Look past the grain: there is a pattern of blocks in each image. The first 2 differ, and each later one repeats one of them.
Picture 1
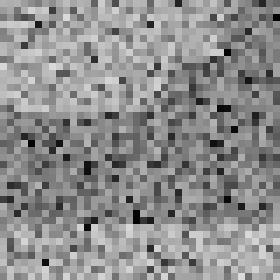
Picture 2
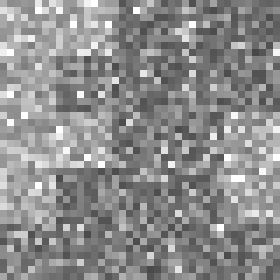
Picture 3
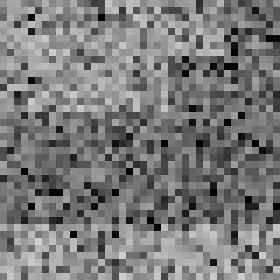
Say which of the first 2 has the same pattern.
1
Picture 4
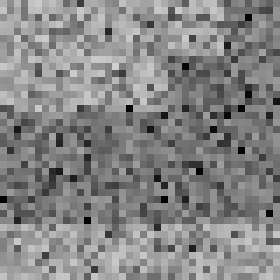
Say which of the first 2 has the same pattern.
1
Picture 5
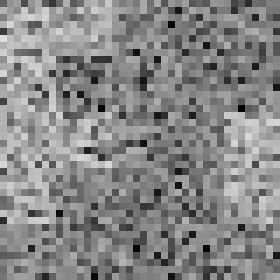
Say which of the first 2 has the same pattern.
2
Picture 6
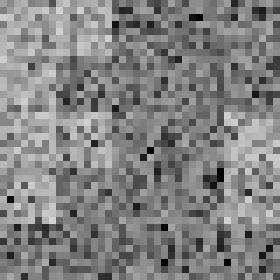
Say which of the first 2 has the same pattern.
2
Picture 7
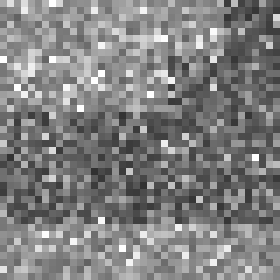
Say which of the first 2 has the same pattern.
1
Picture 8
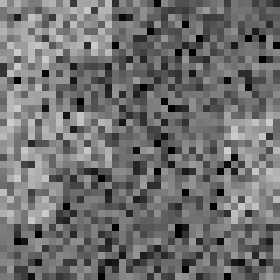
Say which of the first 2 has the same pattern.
2
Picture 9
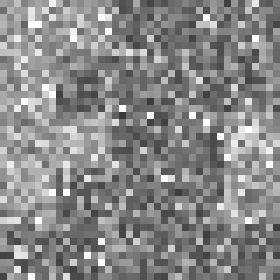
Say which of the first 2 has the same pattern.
2
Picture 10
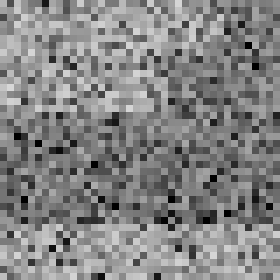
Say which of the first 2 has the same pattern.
1
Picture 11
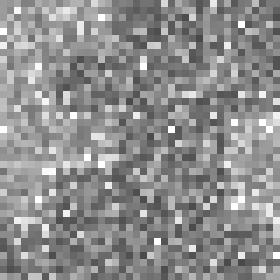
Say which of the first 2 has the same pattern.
2
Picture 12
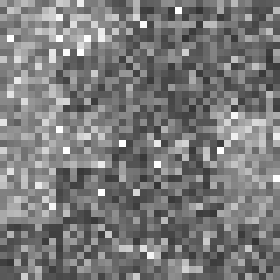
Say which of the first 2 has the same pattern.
2
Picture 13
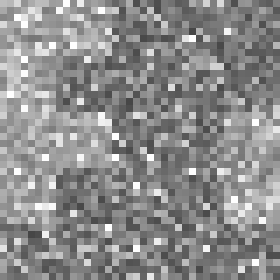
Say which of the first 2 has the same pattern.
2
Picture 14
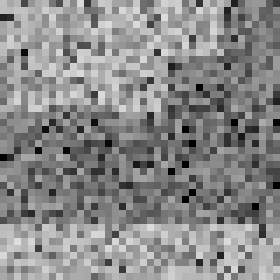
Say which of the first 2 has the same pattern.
1
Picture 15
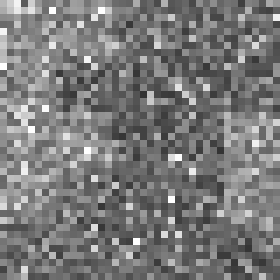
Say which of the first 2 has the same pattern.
2
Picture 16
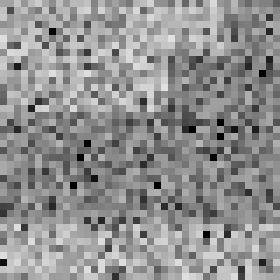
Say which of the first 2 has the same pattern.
1
